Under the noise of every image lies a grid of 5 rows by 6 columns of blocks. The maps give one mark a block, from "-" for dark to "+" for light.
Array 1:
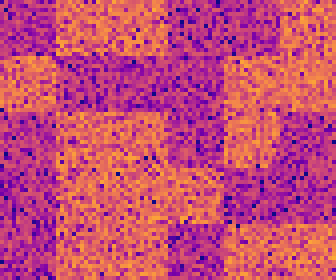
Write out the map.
- + + - - +
+ - - - + +
- + + - + -
- + + + - -
- + + - + +
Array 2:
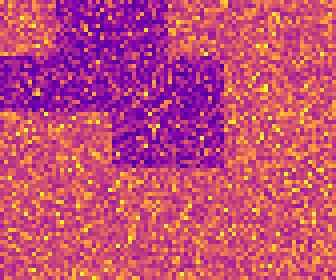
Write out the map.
+ - - + + +
- - - - + +
+ + - - + +
+ + + + + +
+ + + + + +
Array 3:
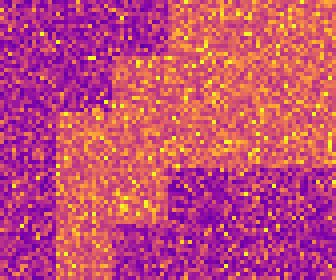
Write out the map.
- - - + + +
- - + + + +
- + + + + +
- + + - - -
- + - - - -
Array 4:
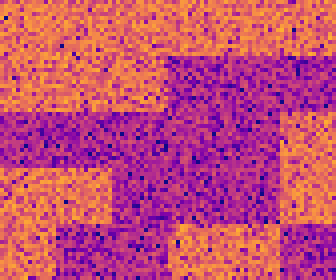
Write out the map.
+ + + + + +
+ + + - - -
- - - - - +
+ + - - - +
+ - - + + -
